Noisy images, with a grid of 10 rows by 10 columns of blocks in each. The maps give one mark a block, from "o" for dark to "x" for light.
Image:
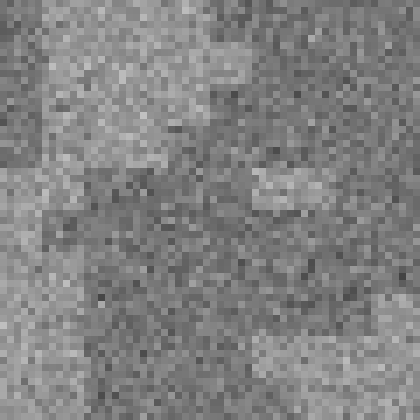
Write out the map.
o x x x x o o o o o
o x x x x x o o o o
o x x x x o o o o o
o x x x o o o o o o
x x o o o o x x o o
x o o o o o o o o o
x x o o o o o o o o
x x o o o o o o o x
x x o o o o x x x x
x x o o o o o x x x
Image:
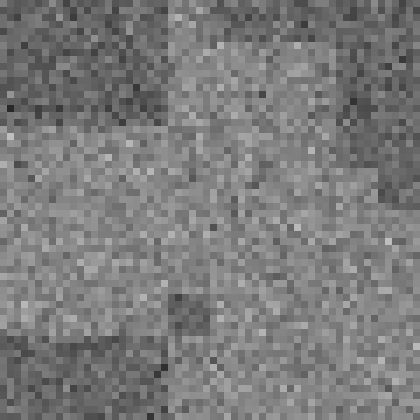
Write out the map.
o o o o x o o o o o
o o o o x x x x o o
o o o o x x x x o o
x x x x x x x x o o
x x x x x x x x x o
x x x x x x x x x x
x x x x x x x x x x
x x x x o x x x x x
o o o o x x x x x x
o o o o x x x x x x
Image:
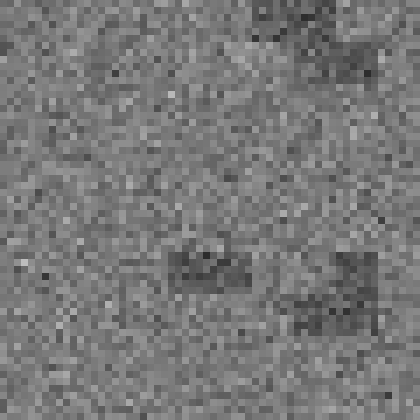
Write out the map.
x x x x x x o o x x
x x x x x x x o o x
x x x x x x x x x x
x x x x x x x x x x
x x x x x x x x x x
x x x x x x x x x x
x x x x o o x x o x
x x x x x x x o o x
x x x x x x x x x x
x x x x x x x x x x
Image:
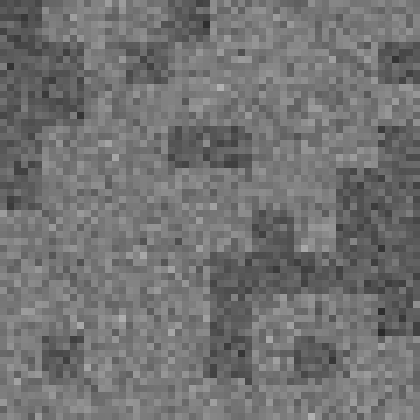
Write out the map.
o x x x o x x x x x
o o x o x x x x x o
o o x x x x x x x x
o x x x o o x x x o
o x x x x x x x o o
x x x x x x o x o o
x x x x x o o o o o
x x x x x o x x x o
x o x x x o x o x x
x x x x x x x x x x
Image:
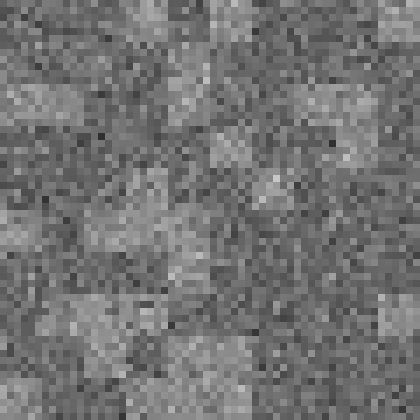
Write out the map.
o o o x o x o o o x
o o o o x o o o o o
x x o o x o o x x o
o o o o o x o o x o
o o o x o o x o o o
x o x x x o o o o o
o o o o x o o o o o
o x x x o o o o o x
o o x o x x o o o o
x o o x x x o o o o
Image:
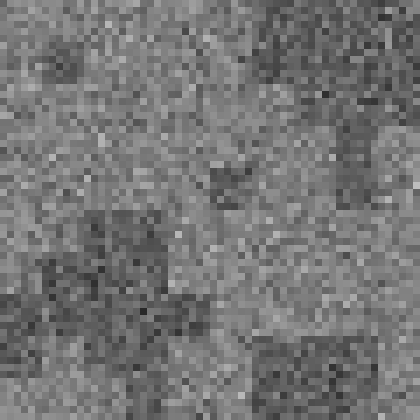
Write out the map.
x x x x x x o o o o
x o x x x x o o o o
x x x x x x x o o o
x x x x x x x x o x
x x x x x o x x o x
x x o o x x x x x x
x o o o x x x x x x
o o o o o x x x x x
o x o o x x o o o x
x x x o x x o o o x
